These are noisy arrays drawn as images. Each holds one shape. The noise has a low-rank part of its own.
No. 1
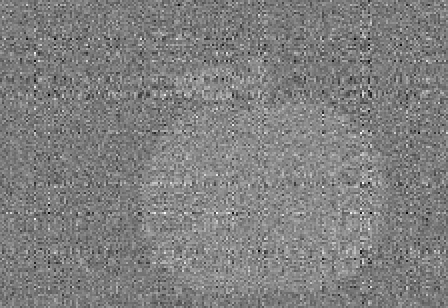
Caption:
light apple
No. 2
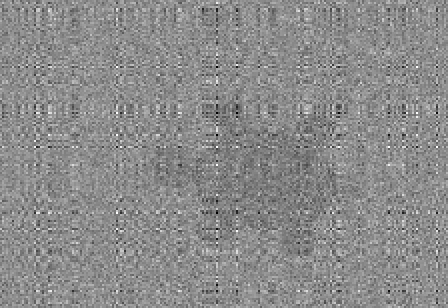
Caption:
dark turtle
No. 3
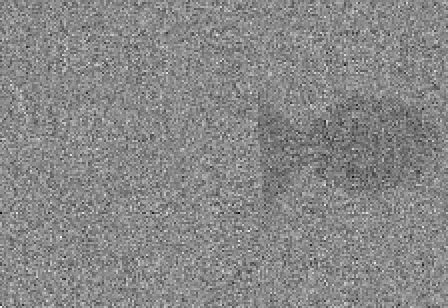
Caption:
dark fish, middle right
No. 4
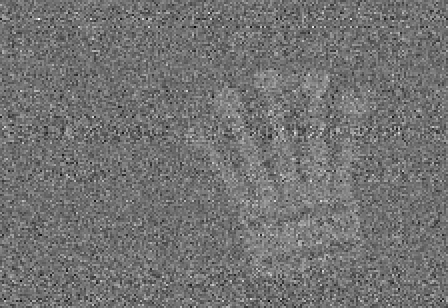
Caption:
light chess queen
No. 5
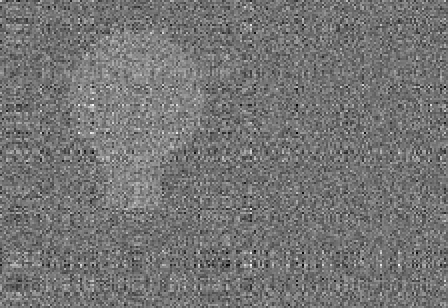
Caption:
light light bulb
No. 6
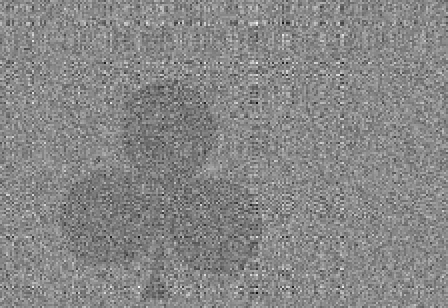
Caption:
dark club
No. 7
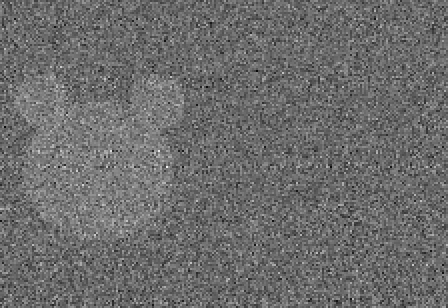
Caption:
light bear's head
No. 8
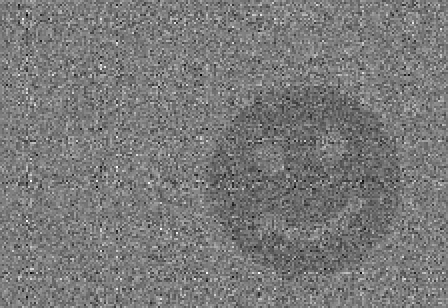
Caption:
dark smiling face
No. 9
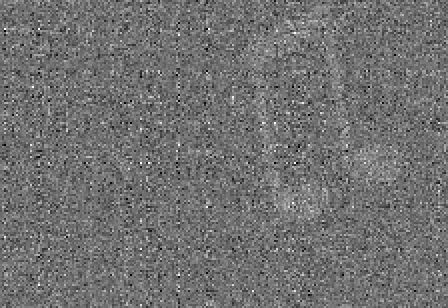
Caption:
light pair of musical notes
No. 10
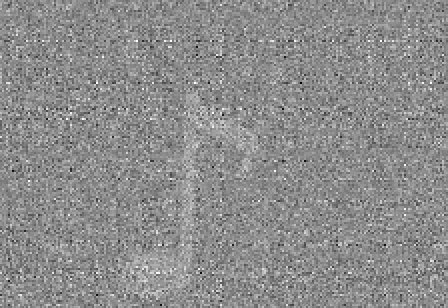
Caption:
light musical note
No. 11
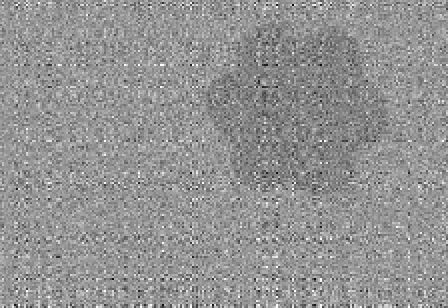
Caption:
dark flower
